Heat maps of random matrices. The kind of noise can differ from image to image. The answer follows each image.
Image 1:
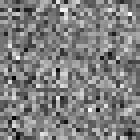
low rank plus noise
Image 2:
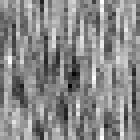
streaked along the columns
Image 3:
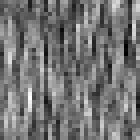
streaked along the columns
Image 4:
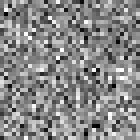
independent entries
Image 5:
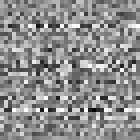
rows of uneven size
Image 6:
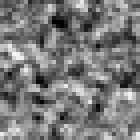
blotchy
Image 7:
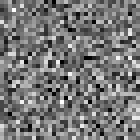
independent entries
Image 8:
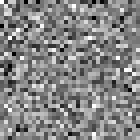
low rank plus noise
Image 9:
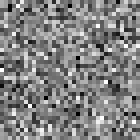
independent entries
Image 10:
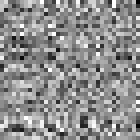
low rank plus noise
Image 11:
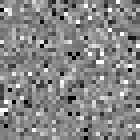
heavy tails
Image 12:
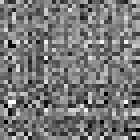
low rank plus noise
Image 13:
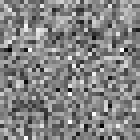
low rank plus noise
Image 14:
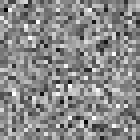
independent entries
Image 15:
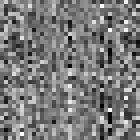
columns of uneven size
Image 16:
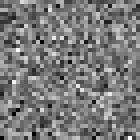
independent entries
